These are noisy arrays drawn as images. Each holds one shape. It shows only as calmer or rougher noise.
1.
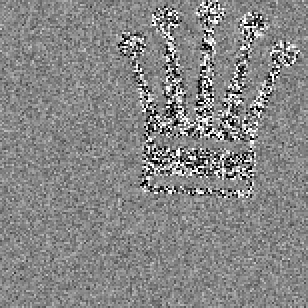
chess queen
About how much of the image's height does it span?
two thirds
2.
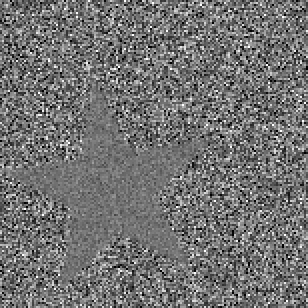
star
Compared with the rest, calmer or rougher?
calmer
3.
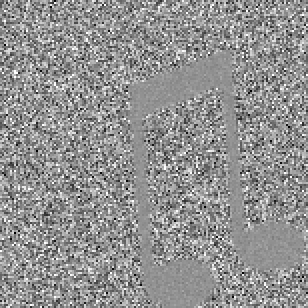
pair of musical notes
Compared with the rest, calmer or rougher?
calmer
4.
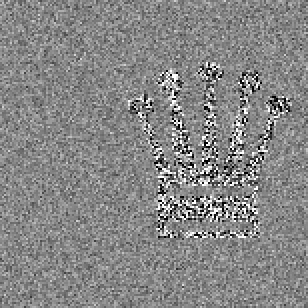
chess queen
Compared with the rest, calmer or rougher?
rougher
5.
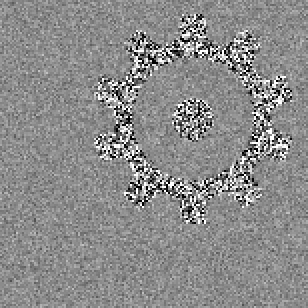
gear
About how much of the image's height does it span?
two thirds
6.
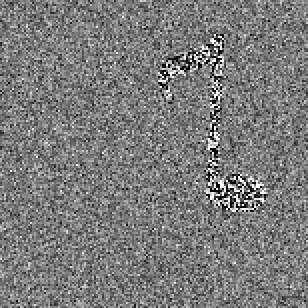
musical note
